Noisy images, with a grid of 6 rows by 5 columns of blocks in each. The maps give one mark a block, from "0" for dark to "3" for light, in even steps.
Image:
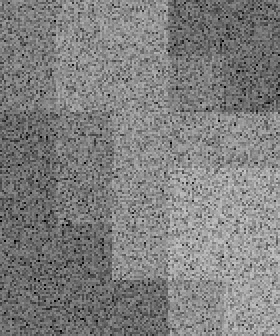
1 2 2 0 0
1 2 2 1 0
0 1 2 2 2
0 1 2 3 3
0 0 2 3 3
0 0 0 2 3
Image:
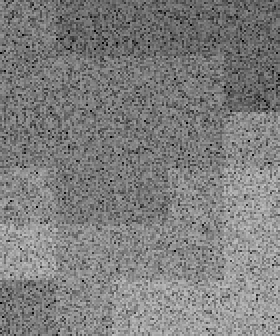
1 0 0 0 0
1 1 1 1 0
1 1 1 1 2
2 1 1 2 3
3 2 2 2 3
1 2 3 3 3
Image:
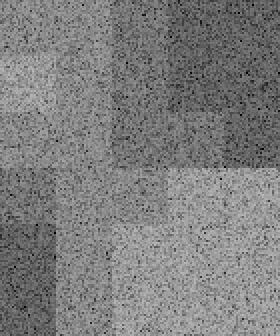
2 2 1 0 0
3 2 1 0 0
2 2 1 1 0
1 2 2 3 3
0 2 3 3 3
0 2 3 3 3
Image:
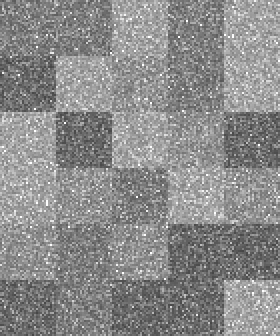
1 1 3 1 3
0 3 2 1 3
3 0 3 2 0
3 2 1 3 2
2 1 2 0 0
0 1 0 0 3
